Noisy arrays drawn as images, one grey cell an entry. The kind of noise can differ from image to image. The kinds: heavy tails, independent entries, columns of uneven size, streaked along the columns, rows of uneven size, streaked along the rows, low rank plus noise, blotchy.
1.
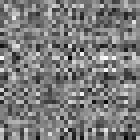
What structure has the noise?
low rank plus noise
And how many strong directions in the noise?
two
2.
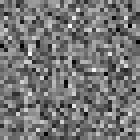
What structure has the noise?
independent entries
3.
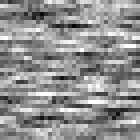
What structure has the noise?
streaked along the rows
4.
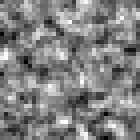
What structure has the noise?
blotchy
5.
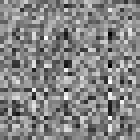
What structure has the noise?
low rank plus noise
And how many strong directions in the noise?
one
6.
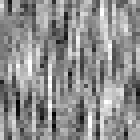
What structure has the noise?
streaked along the columns
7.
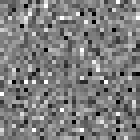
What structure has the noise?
heavy tails
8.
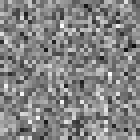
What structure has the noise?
independent entries
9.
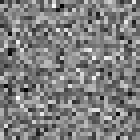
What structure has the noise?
independent entries
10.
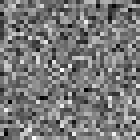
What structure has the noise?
independent entries
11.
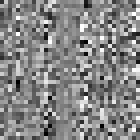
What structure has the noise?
columns of uneven size
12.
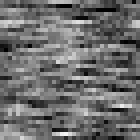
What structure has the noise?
streaked along the rows
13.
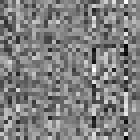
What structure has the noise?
columns of uneven size
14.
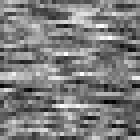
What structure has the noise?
streaked along the rows
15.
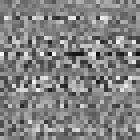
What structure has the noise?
rows of uneven size
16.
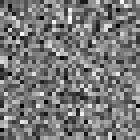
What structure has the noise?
independent entries
